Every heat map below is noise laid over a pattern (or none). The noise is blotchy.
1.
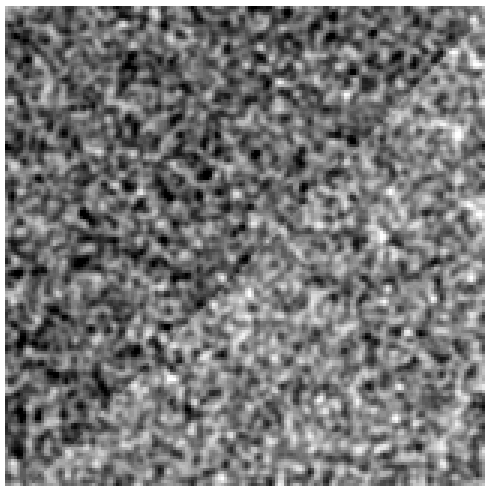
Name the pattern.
a sharp edge
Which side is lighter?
bottom right
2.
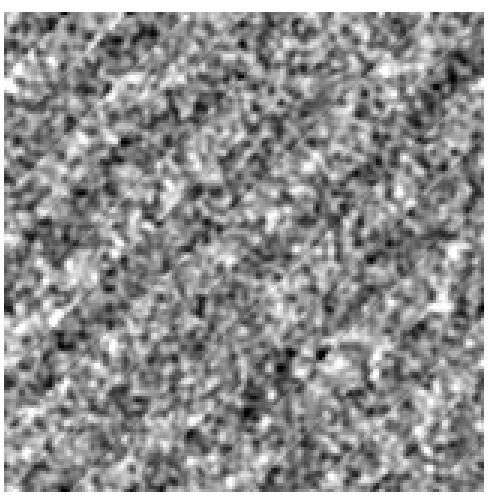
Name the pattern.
diagonal stripes
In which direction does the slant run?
bottom left to top right
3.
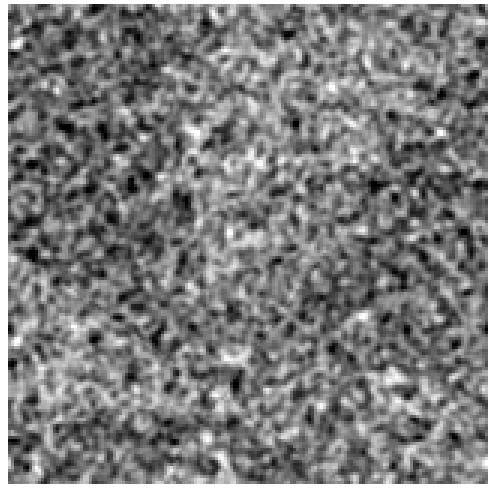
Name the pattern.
spokes from one point
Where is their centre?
bottom middle
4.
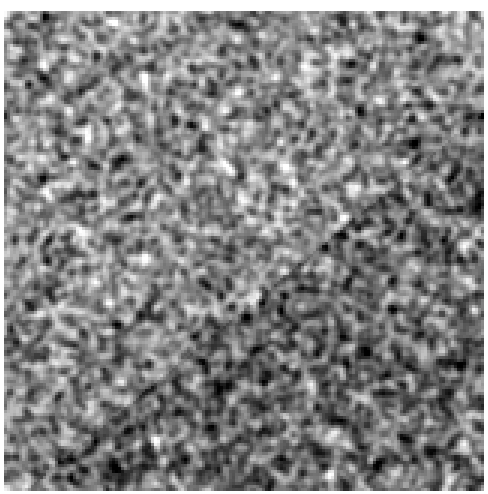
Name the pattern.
a sharp edge
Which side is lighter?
top left
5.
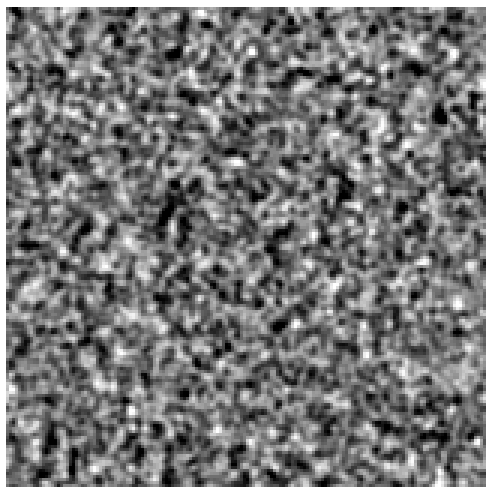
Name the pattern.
only noise
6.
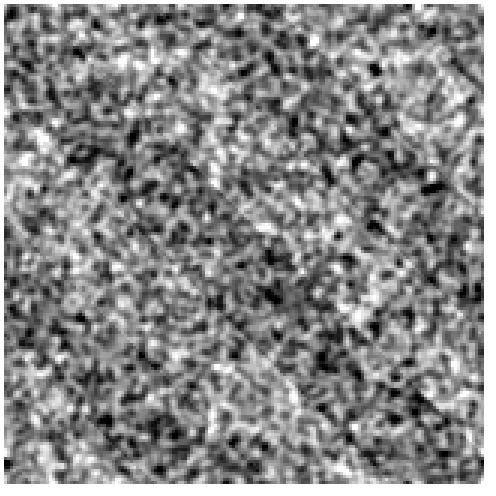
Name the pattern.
diagonal stripes
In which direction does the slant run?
top left to bottom right
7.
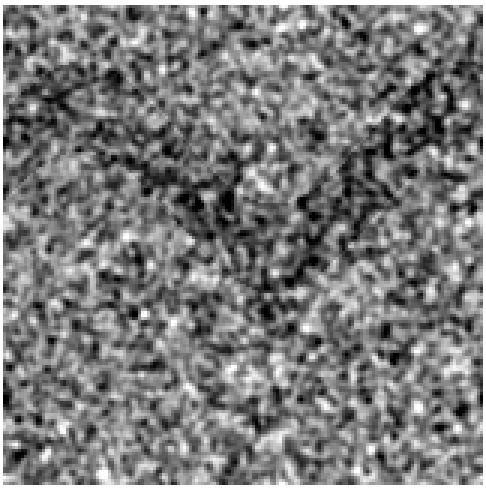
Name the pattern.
a wavy band
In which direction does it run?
left to right
